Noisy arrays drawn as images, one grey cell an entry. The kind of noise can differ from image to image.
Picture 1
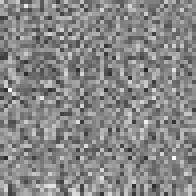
low rank plus noise
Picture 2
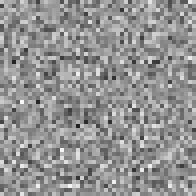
low rank plus noise
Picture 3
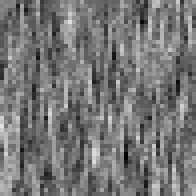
streaked along the columns
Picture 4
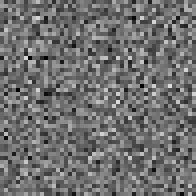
low rank plus noise
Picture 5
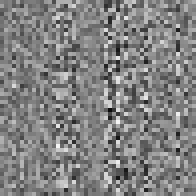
columns of uneven size
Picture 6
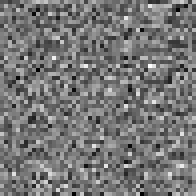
low rank plus noise
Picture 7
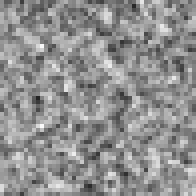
blotchy
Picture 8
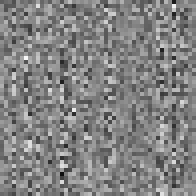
columns of uneven size
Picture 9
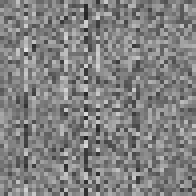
columns of uneven size
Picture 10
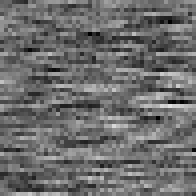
streaked along the rows
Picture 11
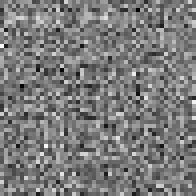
low rank plus noise
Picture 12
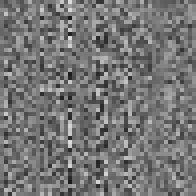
columns of uneven size
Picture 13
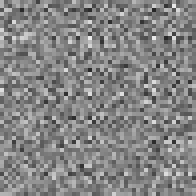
low rank plus noise
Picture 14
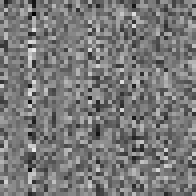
columns of uneven size
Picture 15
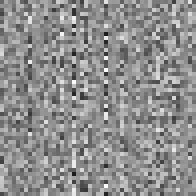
columns of uneven size
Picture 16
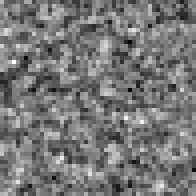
blotchy
